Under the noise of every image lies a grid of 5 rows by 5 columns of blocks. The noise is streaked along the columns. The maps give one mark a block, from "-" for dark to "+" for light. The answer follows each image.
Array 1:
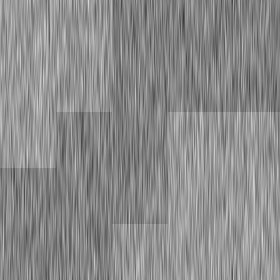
+ + - - -
+ + - - -
+ - - + +
- - - + +
- - + + +
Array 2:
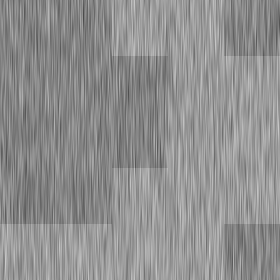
- - + + -
- - - + +
- - - + +
- - + + +
+ + + + -
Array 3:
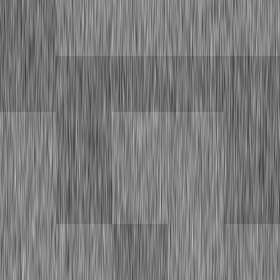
- + + + +
- - - - -
+ - + + -
+ - + + -
+ + - + +
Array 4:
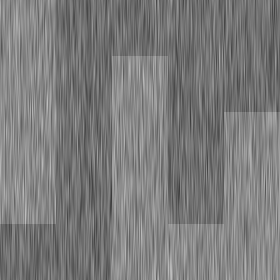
+ - - - -
+ - + - -
+ - + - +
+ - + - +
- - + + +
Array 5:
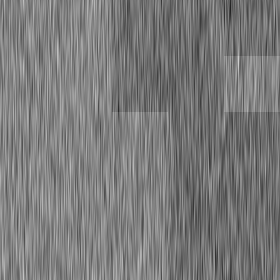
+ + - - -
+ + - - +
+ + + - -
+ + + - -
+ + + - -
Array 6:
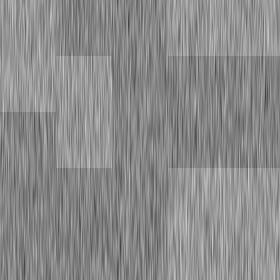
+ - - + +
+ + - - -
- + - - -
- - - + +
- - - + +
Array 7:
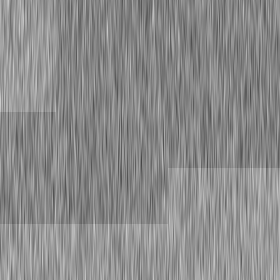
+ - - - -
+ - - - -
- - - - -
- - - + +
+ + + + +
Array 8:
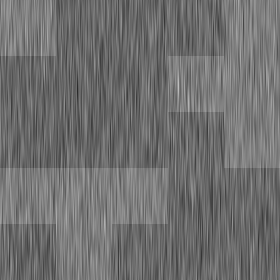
+ - - - +
- - - + +
- - - - +
+ + + - -
- + - - -
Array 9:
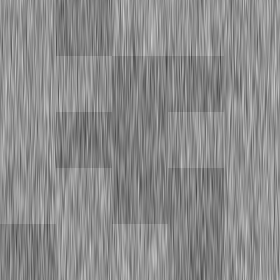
+ - + + +
+ + - - +
+ - - + +
+ + - - +
- + + - +
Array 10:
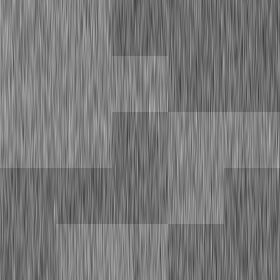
+ + - - -
+ + + - -
+ + - + +
- - - + -
- + + - -
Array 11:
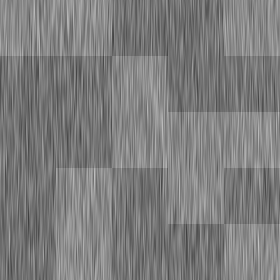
+ + - - +
- - + - -
- - + + +
- + - + -
- + - - +
